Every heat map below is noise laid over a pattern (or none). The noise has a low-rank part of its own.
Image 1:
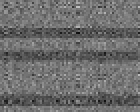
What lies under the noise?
bands of rows
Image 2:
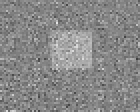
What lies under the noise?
one block
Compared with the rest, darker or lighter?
lighter
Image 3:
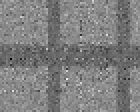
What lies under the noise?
bands of rows crossing bands of columns
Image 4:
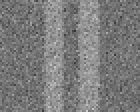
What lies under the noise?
bands of columns
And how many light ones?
2
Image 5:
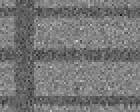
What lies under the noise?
bands of rows crossing bands of columns
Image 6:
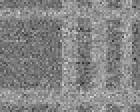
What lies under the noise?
bands of rows crossing bands of columns
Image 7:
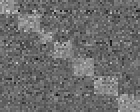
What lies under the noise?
blocks along the diagonal
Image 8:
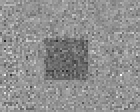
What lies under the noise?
one block
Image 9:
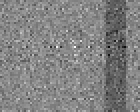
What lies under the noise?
one band of columns
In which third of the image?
right
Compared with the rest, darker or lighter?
darker
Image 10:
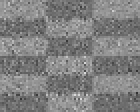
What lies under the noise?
a checkerboard
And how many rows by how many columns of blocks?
6 by 3
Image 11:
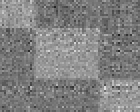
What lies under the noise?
blocks along the diagonal
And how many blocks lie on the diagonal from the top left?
3
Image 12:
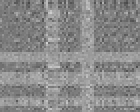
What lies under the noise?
bands of rows crossing bands of columns
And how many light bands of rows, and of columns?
3 and 2
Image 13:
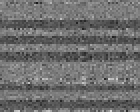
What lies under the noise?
bands of rows
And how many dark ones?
5
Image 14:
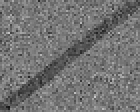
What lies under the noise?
a diagonal band
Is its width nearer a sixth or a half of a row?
a sixth
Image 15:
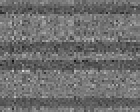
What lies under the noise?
bands of rows
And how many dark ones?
4
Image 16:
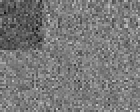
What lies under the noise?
one block
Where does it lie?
top left
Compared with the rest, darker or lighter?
darker
